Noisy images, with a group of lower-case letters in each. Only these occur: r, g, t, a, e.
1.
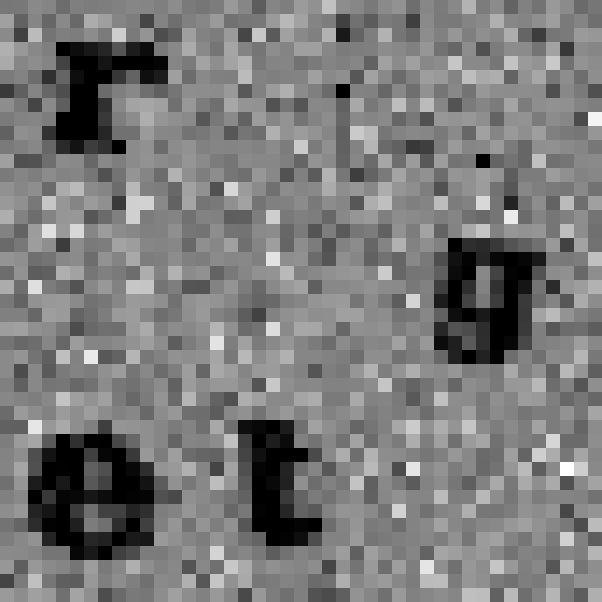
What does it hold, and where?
top left: r; middle right: g; bottom left: e; bottom middle: t
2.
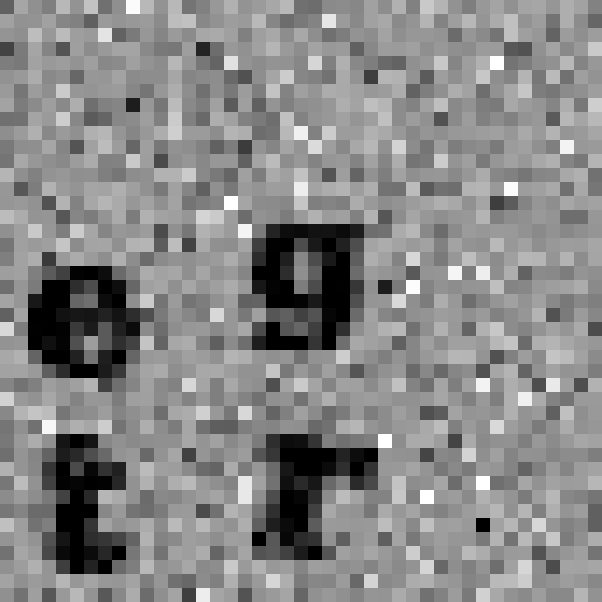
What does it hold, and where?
middle left: e; centre: g; bottom left: t; bottom middle: r
